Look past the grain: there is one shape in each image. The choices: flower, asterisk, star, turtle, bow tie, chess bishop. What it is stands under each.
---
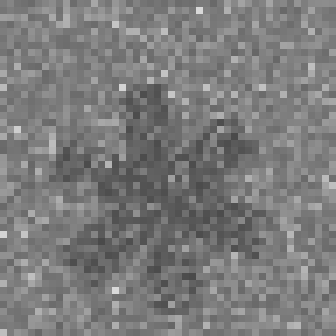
asterisk
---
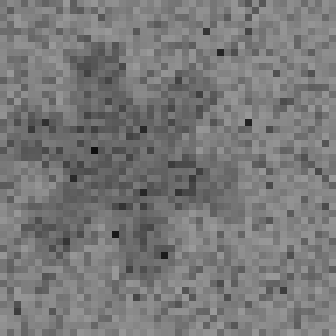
asterisk
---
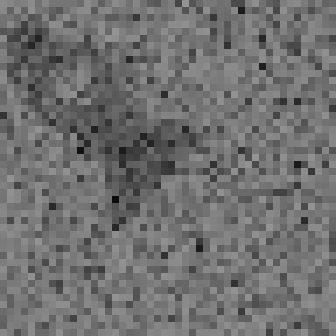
chess bishop
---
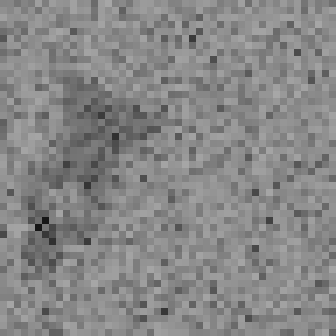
chess bishop
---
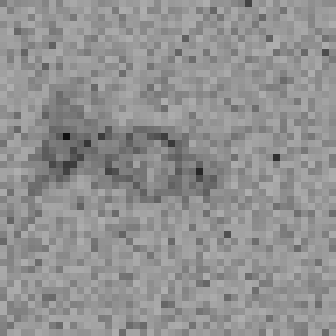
chess bishop
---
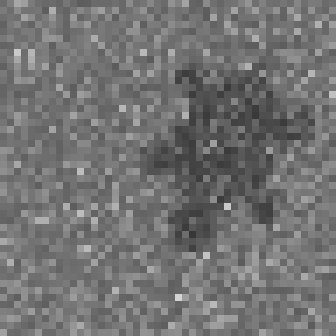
turtle
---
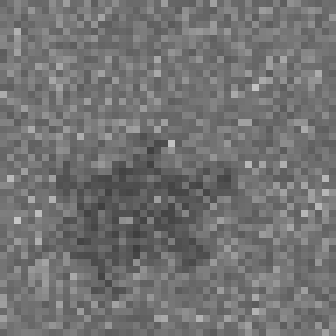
turtle
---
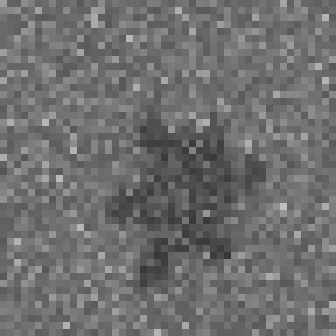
turtle
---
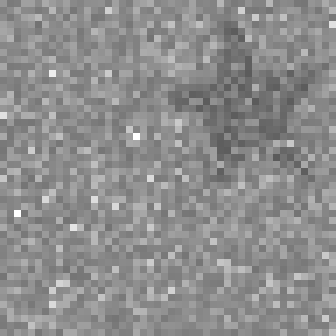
star
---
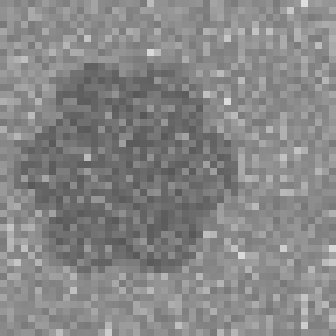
flower
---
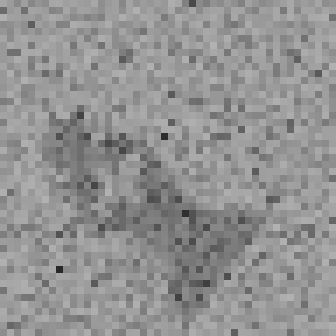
chess bishop
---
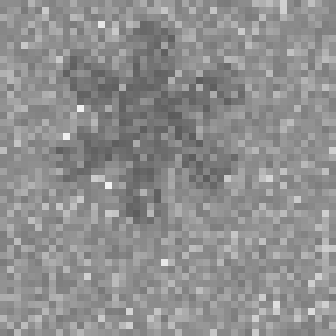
asterisk
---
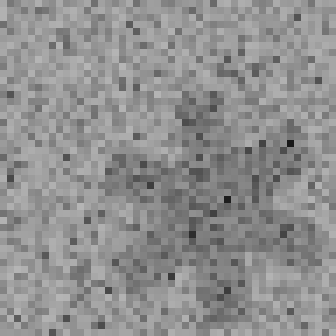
asterisk
